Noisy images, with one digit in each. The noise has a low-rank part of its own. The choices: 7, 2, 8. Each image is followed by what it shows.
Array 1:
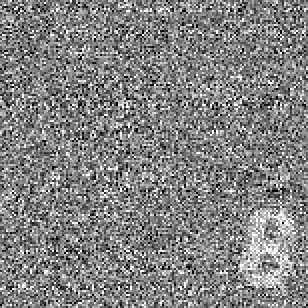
8
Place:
bottom right
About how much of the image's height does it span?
a quarter
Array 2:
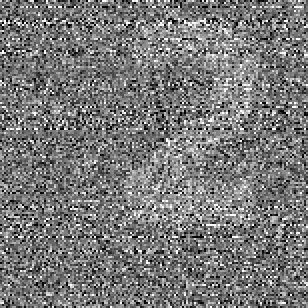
2
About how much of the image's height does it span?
two thirds
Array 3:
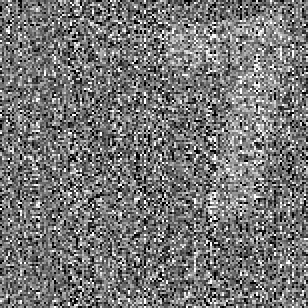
7
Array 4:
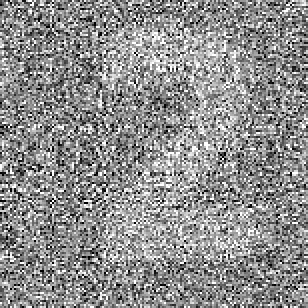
2
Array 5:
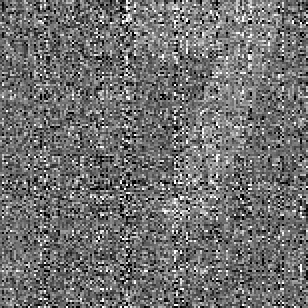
7
